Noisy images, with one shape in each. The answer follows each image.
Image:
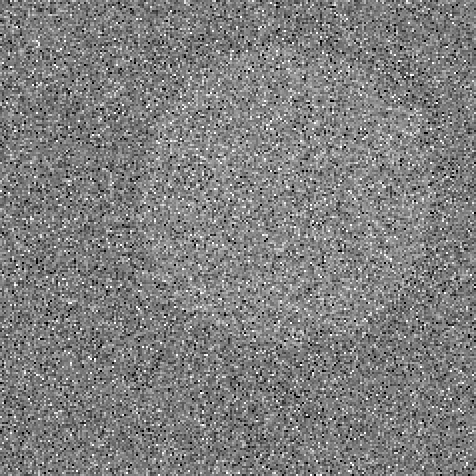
light disc
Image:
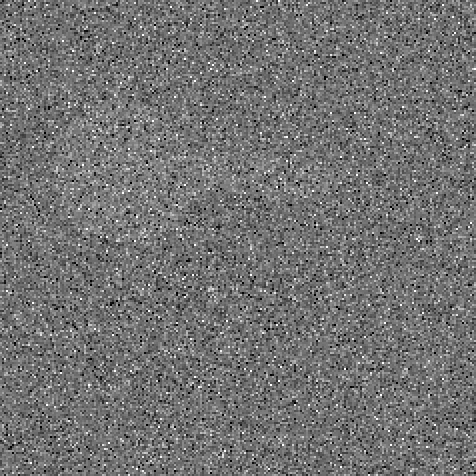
light lollipop
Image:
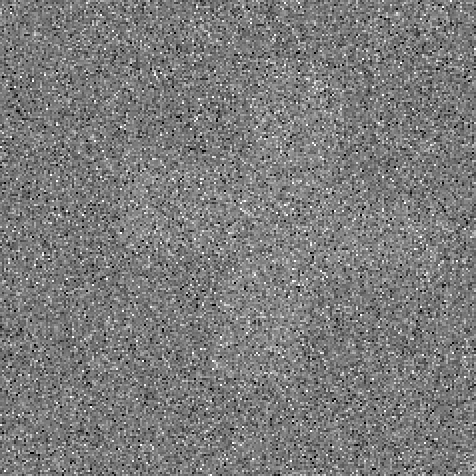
light cross
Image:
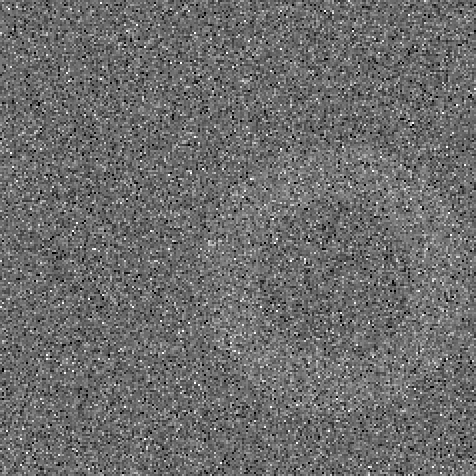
light ring
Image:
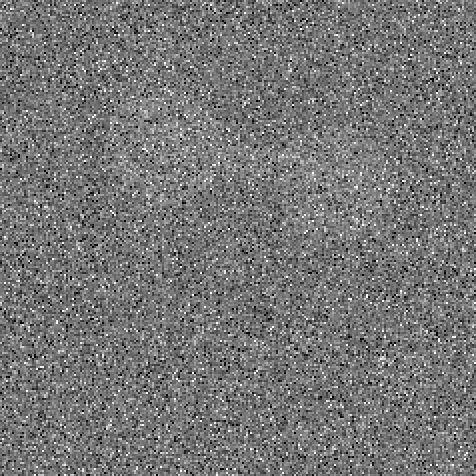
light dumbbell
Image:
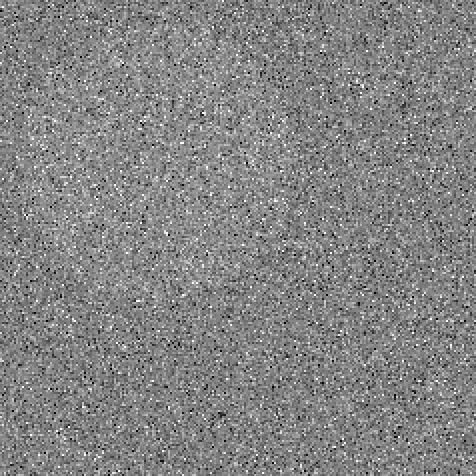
light disc
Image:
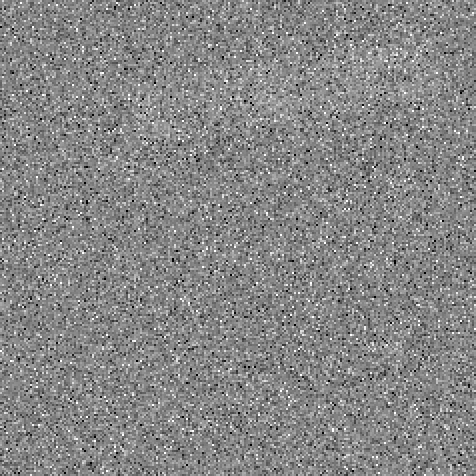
light bar
